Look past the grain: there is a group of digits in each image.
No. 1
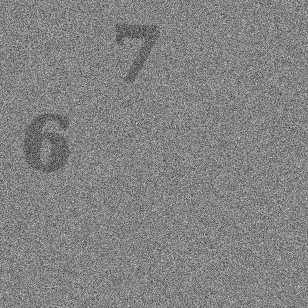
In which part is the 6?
middle left
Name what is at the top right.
nothing
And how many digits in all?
2
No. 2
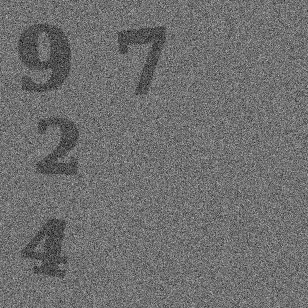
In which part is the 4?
bottom left
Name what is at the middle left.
2
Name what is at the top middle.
7
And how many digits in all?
4
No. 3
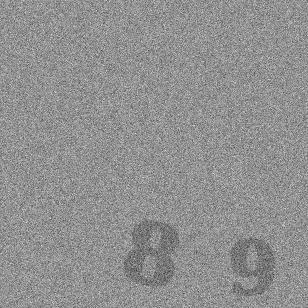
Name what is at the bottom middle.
8
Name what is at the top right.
nothing
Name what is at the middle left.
nothing
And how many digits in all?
2
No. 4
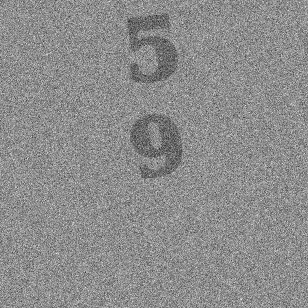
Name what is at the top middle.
5
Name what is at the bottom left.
nothing
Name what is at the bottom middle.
nothing
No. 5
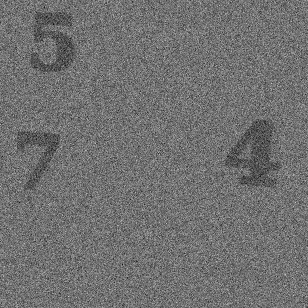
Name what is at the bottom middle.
nothing
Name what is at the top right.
nothing
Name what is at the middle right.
4
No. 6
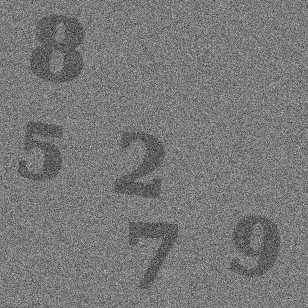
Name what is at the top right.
nothing
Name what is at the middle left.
5
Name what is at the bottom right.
9
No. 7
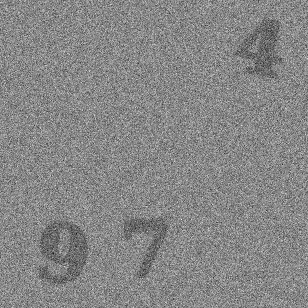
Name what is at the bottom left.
9
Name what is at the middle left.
nothing
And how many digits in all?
3
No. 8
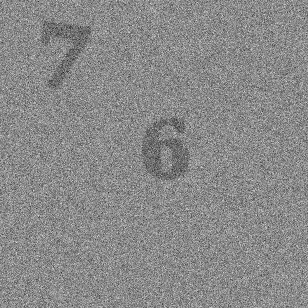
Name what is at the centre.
6
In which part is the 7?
top left
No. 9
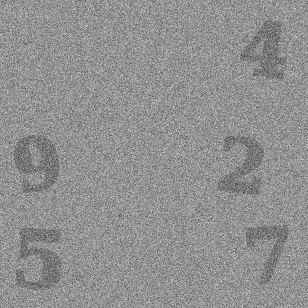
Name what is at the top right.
4
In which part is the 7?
bottom right
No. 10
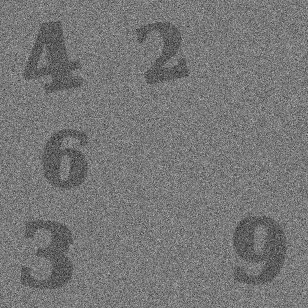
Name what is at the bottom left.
3
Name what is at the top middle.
2
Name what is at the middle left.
6
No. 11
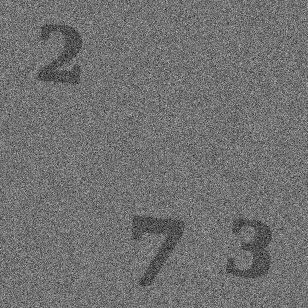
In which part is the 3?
bottom right
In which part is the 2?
top left
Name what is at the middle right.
nothing
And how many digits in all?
3
